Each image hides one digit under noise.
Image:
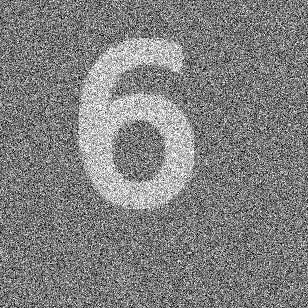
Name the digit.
6
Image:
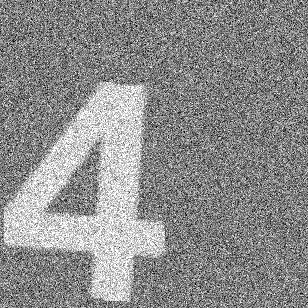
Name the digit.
4
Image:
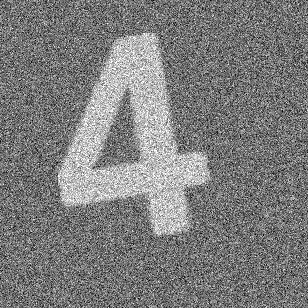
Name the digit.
4
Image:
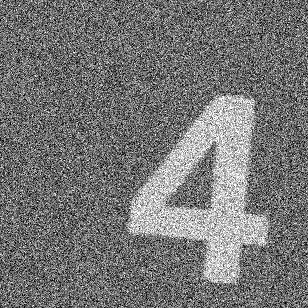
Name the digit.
4
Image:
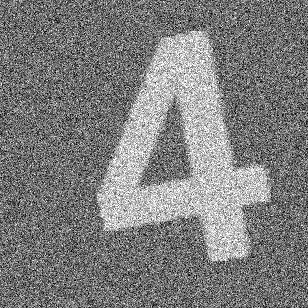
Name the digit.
4
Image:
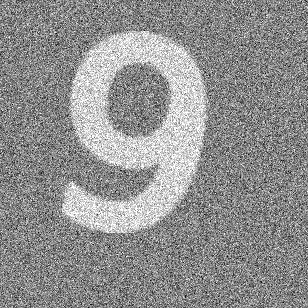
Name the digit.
9
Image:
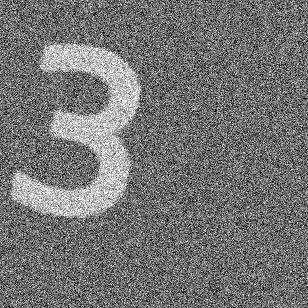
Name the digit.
3
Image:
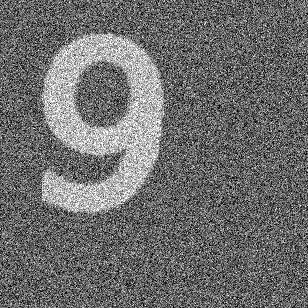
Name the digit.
9
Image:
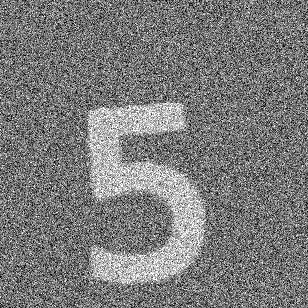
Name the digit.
5
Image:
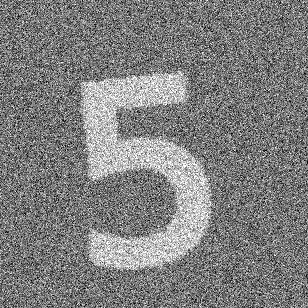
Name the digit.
5
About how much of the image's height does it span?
two thirds
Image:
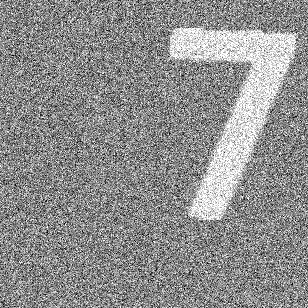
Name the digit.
7
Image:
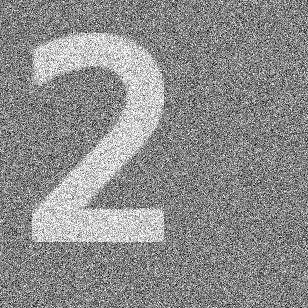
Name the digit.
2
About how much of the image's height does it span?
two thirds
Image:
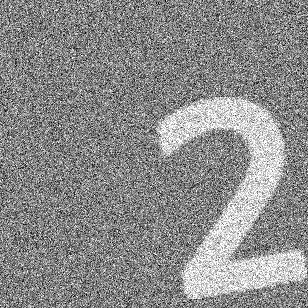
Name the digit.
2
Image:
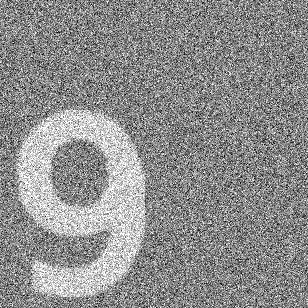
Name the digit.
9
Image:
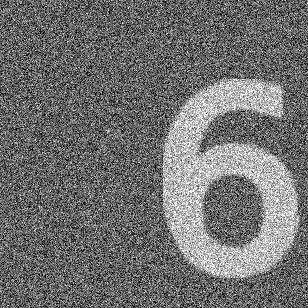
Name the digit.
6
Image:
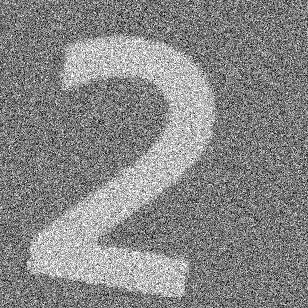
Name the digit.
2
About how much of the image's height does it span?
nearly all
